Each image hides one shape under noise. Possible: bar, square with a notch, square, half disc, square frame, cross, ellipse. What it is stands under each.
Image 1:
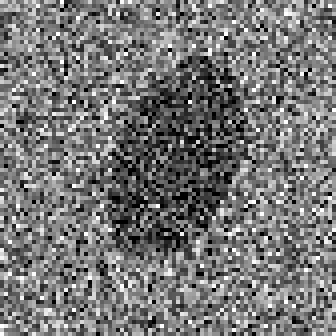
ellipse
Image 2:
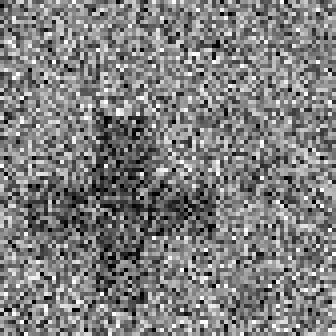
cross
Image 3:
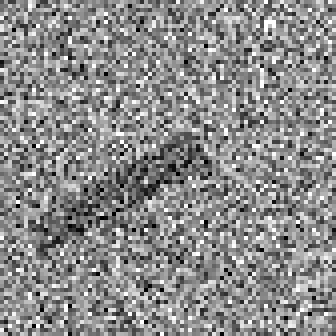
bar
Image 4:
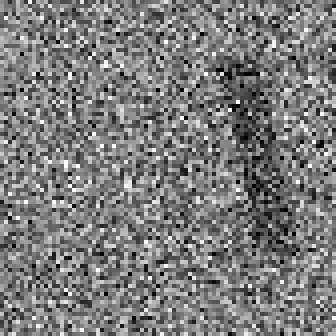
bar
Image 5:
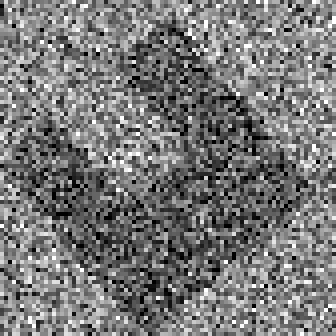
square with a notch
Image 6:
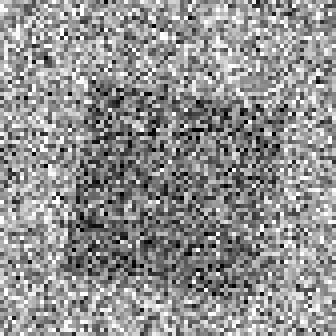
square
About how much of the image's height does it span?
two thirds
